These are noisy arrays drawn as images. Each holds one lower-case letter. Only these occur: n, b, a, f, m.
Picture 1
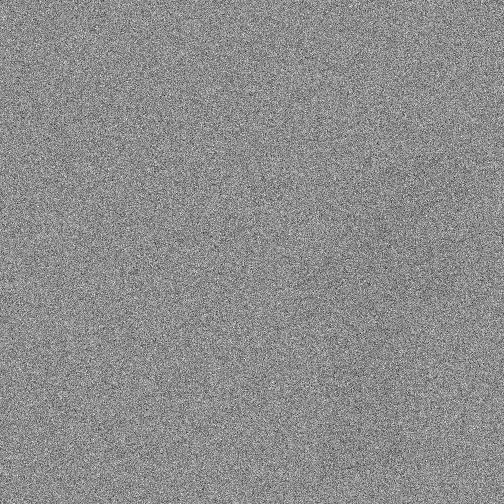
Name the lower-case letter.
f
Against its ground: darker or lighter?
darker
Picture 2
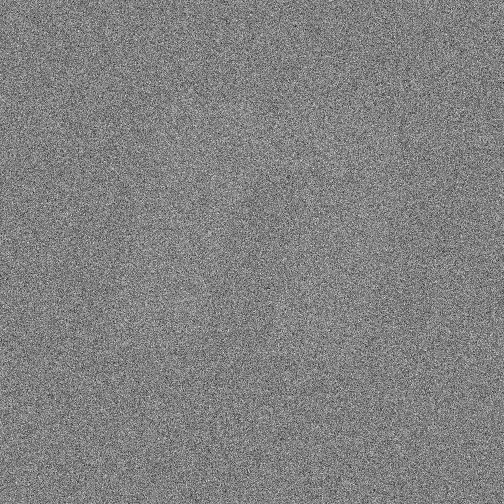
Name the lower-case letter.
n
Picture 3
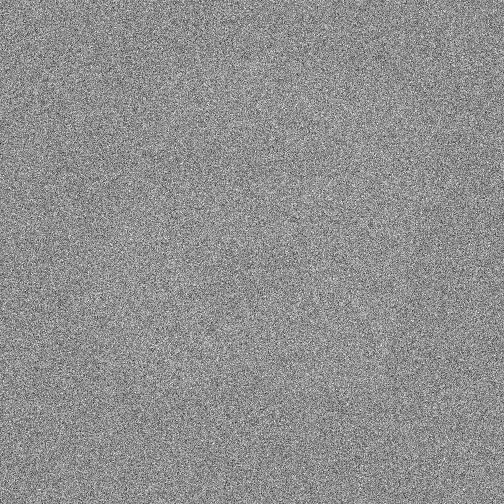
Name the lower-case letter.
a
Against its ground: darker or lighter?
lighter
